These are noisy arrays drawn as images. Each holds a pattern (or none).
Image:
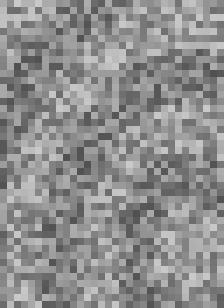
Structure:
rings round one point
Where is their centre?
bottom right
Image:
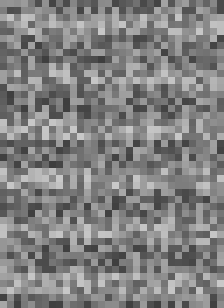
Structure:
horizontal stripes
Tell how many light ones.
6
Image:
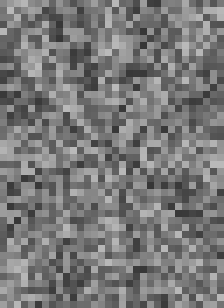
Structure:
spokes from one point
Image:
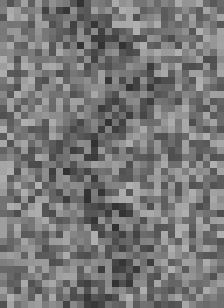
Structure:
a wavy band
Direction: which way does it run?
top to bottom
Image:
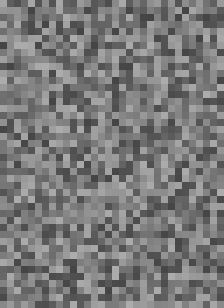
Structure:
only noise
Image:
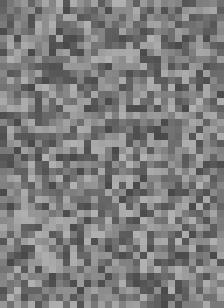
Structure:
only noise
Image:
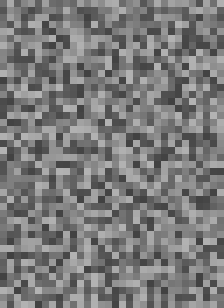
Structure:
only noise
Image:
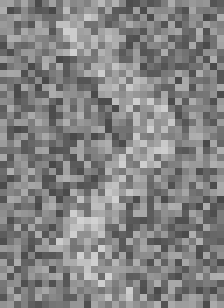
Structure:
a wavy band
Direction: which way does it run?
top to bottom
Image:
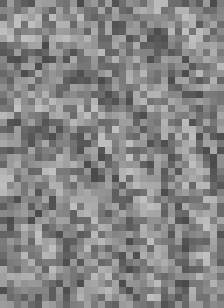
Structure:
rings round one point
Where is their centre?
bottom left
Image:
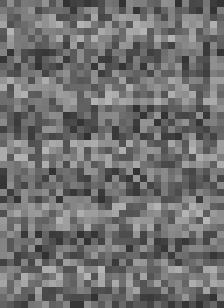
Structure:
horizontal stripes
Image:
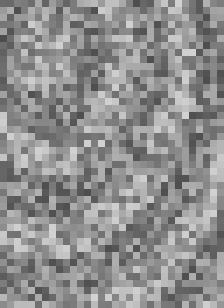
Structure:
rings round one point
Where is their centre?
top left
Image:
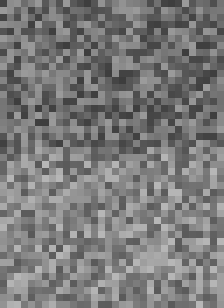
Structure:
a sharp edge
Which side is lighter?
bottom
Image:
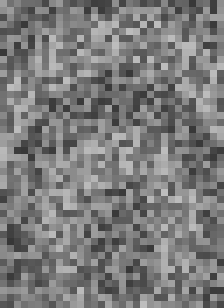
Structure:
rings round one point
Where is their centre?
bottom middle
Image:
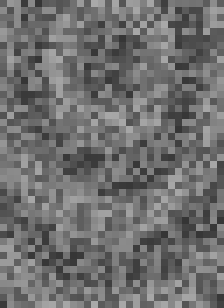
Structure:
rings round one point
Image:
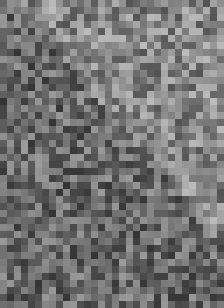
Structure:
a sharp edge
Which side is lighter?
top right
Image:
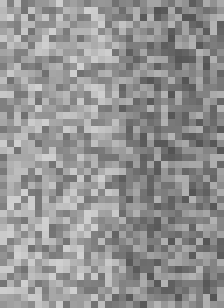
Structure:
a sharp edge
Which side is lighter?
left
